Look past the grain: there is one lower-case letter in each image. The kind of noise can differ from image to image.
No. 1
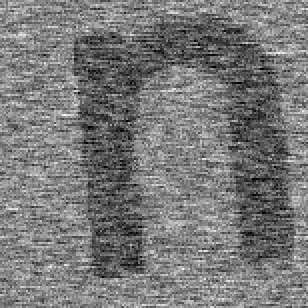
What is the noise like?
streaked along the rows
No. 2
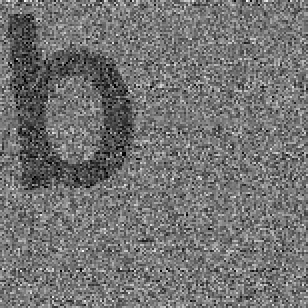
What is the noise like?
rows of uneven size
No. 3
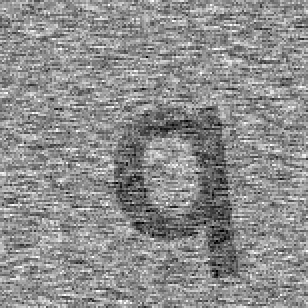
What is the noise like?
streaked along the rows
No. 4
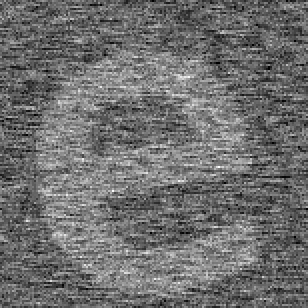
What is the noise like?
streaked along the rows
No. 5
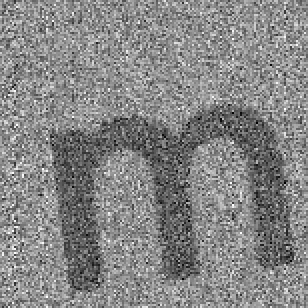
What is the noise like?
columns of uneven size
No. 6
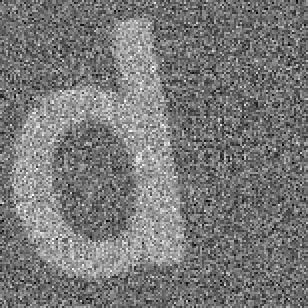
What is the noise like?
low rank plus noise
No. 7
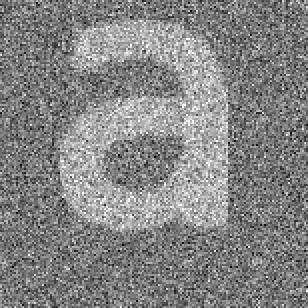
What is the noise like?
low rank plus noise
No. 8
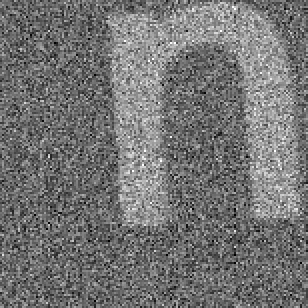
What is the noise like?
low rank plus noise
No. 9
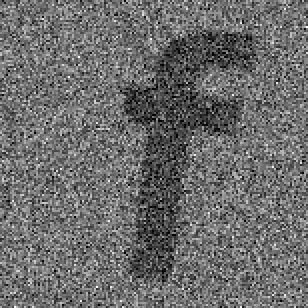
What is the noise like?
independent entries
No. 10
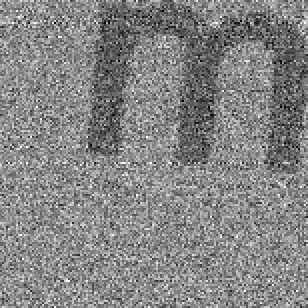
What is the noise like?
rows of uneven size
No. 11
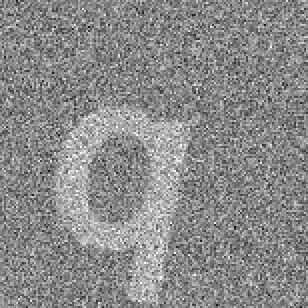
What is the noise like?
low rank plus noise
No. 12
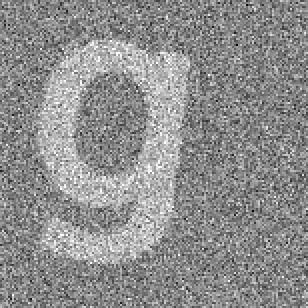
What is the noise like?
independent entries
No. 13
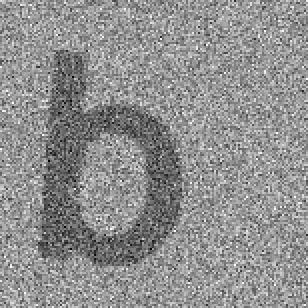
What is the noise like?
independent entries
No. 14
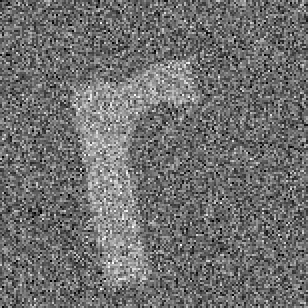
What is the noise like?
low rank plus noise
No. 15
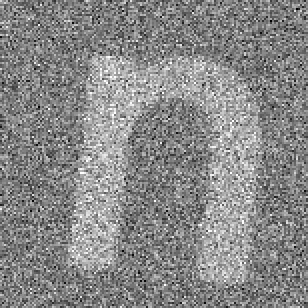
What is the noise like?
low rank plus noise
